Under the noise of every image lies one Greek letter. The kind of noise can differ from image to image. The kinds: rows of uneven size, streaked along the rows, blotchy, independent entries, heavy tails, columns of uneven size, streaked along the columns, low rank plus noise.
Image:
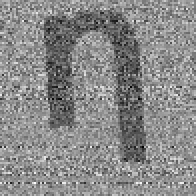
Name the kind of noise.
rows of uneven size
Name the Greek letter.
eta
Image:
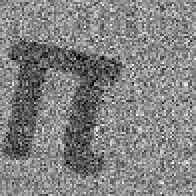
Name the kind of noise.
low rank plus noise
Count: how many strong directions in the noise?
three or four
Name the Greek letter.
pi
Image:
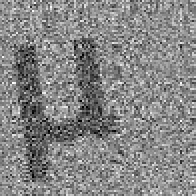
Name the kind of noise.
low rank plus noise
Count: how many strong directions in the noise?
three or four
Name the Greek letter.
mu
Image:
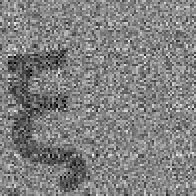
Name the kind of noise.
low rank plus noise
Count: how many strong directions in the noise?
two
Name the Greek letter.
xi
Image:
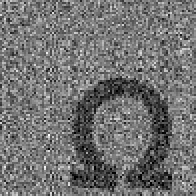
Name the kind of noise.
low rank plus noise
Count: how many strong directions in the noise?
two
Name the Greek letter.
omega
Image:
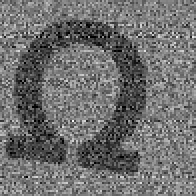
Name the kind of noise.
rows of uneven size
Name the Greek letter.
omega
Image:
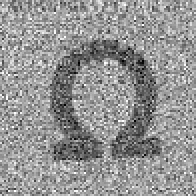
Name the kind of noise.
low rank plus noise
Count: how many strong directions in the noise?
two
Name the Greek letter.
omega
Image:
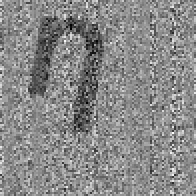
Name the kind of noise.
columns of uneven size
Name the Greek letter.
eta
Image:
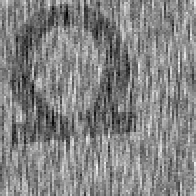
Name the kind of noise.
streaked along the columns
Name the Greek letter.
omega
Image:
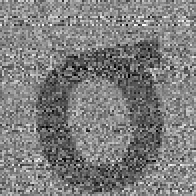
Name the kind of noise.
rows of uneven size
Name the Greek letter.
sigma
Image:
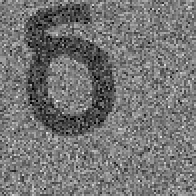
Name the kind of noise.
independent entries
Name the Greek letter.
delta
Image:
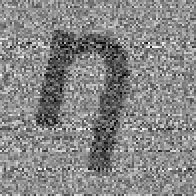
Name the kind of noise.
rows of uneven size
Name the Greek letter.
eta
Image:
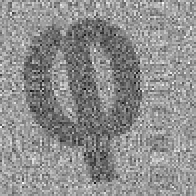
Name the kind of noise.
low rank plus noise
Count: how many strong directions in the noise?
one
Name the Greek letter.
phi
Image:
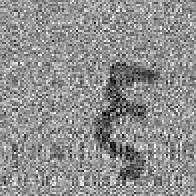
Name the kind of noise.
low rank plus noise
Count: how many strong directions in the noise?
one
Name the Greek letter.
xi
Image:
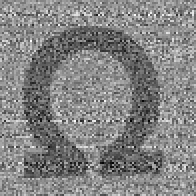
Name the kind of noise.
rows of uneven size
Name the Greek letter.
omega
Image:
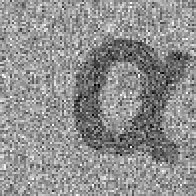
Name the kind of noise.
low rank plus noise
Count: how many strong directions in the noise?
five to eight
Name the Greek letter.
alpha
